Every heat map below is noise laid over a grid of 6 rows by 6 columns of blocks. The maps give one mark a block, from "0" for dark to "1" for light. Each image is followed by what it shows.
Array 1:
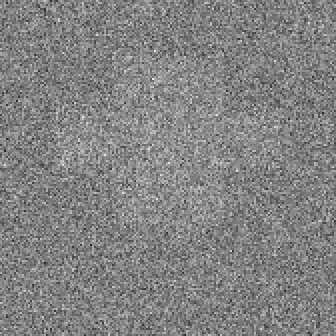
000000
001100
011110
001100
000000
000000
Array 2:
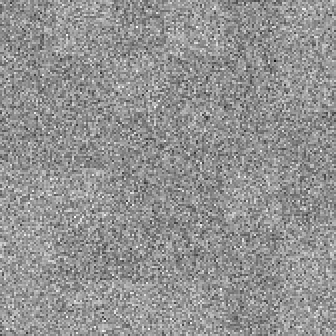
010101
001001
000000
110010
100001
111101
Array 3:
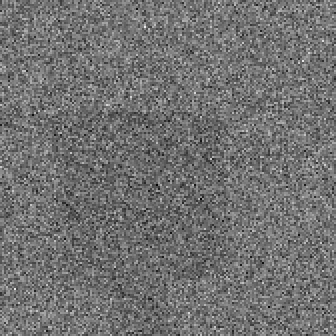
111111
111111
100011
100011
100011
110111
